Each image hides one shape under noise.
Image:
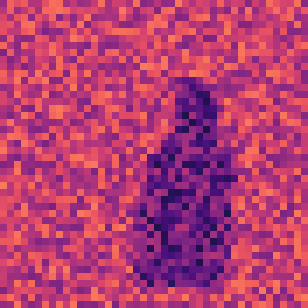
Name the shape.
bottle
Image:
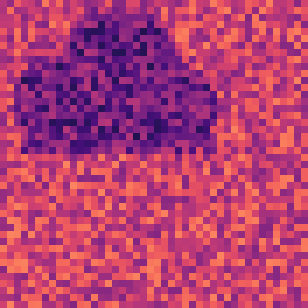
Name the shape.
cloud
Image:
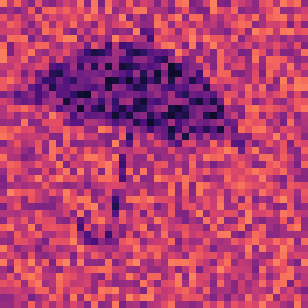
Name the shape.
umbrella
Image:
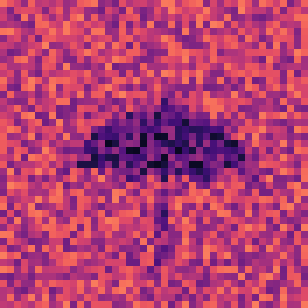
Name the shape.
umbrella
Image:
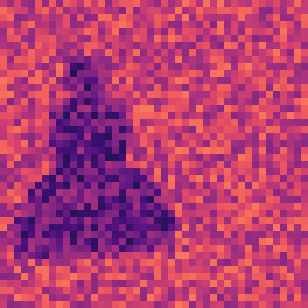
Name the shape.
chess pawn
